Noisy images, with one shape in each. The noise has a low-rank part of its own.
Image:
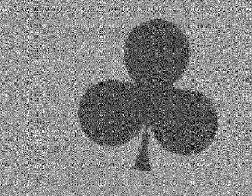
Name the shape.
club
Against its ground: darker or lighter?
darker
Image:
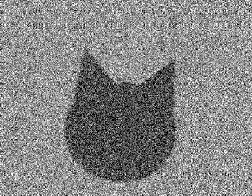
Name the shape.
cat's head
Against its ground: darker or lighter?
darker
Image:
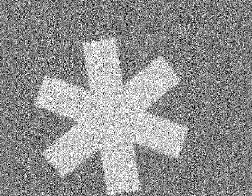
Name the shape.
asterisk
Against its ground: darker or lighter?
lighter
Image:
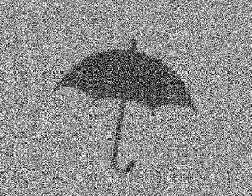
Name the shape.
umbrella
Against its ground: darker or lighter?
darker
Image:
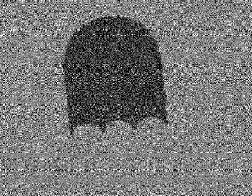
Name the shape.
ghost
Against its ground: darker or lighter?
darker
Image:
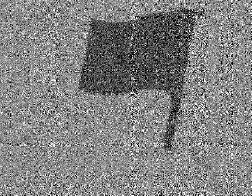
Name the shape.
flag
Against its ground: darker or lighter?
darker
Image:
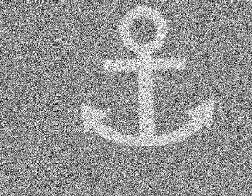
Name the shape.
anchor
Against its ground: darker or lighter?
lighter
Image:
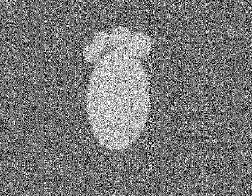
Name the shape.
footprint
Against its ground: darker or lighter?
lighter
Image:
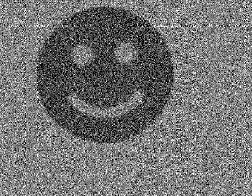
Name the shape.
smiling face
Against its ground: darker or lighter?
darker
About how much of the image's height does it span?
two thirds
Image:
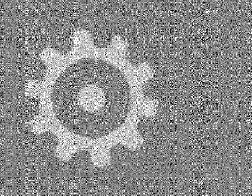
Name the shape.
gear
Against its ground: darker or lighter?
lighter
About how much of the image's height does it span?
two thirds
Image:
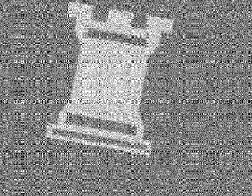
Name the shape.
chess rook
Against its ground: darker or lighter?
lighter
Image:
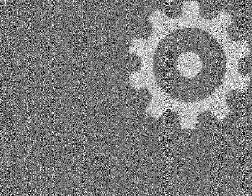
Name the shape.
gear
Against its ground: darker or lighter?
lighter
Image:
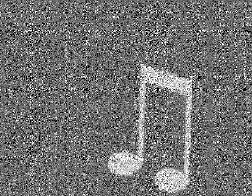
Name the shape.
pair of musical notes
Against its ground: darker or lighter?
lighter
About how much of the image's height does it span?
two thirds
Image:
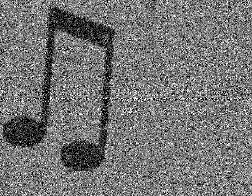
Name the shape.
pair of musical notes
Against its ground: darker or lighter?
darker
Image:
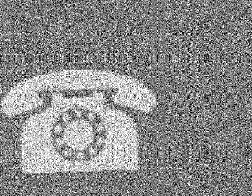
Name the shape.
telephone
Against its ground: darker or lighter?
lighter
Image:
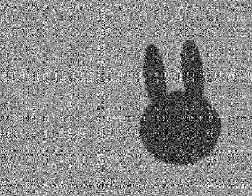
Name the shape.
rabbit's head
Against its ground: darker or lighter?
darker
